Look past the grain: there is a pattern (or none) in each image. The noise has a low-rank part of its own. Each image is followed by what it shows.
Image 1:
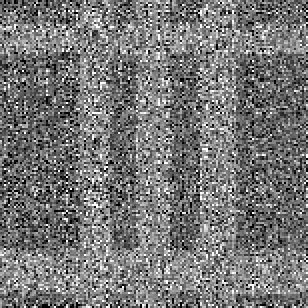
bands of rows crossing bands of columns
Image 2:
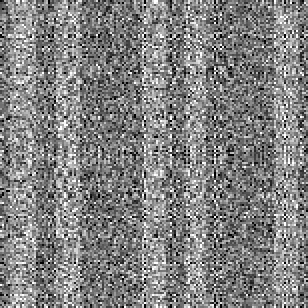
bands of columns
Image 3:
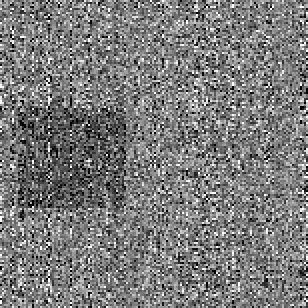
one block
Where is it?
middle left
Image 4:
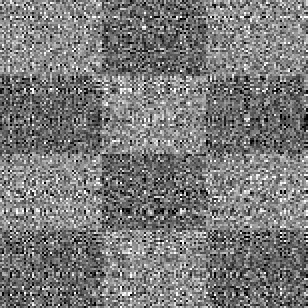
a checkerboard
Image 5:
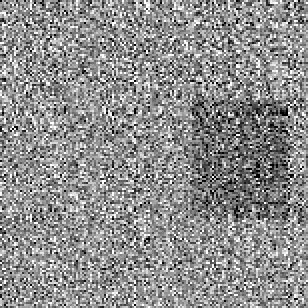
one block
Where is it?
middle right
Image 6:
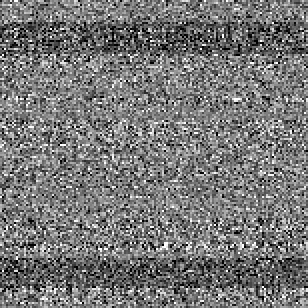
bands of rows
